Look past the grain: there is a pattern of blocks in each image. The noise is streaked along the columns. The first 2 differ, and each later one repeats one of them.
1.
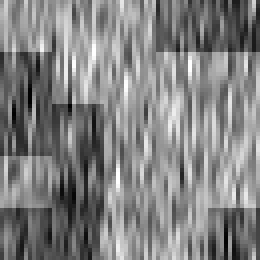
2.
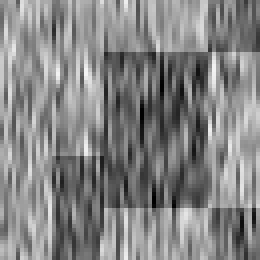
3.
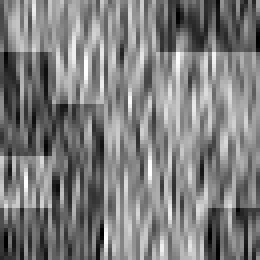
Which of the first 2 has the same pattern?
1
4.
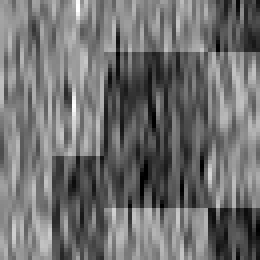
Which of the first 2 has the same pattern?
2
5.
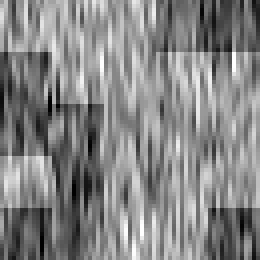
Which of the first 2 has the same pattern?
1
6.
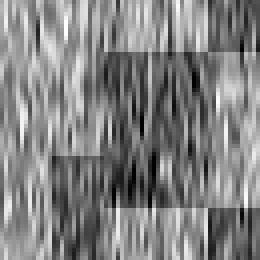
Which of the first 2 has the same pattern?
2
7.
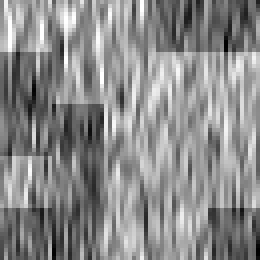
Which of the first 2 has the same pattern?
1
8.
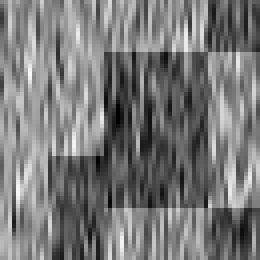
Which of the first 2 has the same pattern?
2
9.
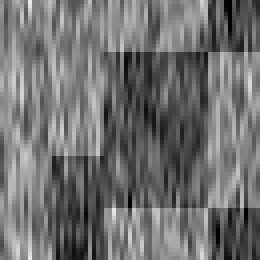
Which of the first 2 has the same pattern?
2
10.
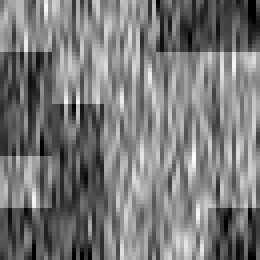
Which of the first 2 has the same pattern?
1
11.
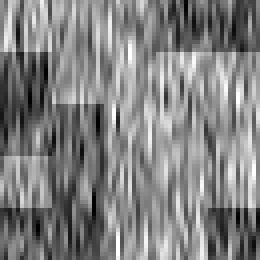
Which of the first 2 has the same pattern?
1
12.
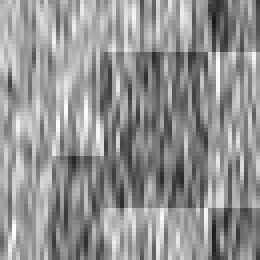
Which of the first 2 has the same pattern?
2
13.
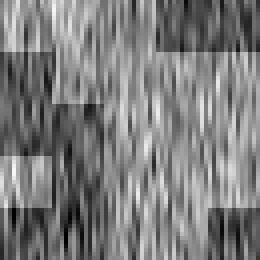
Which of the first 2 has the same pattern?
1
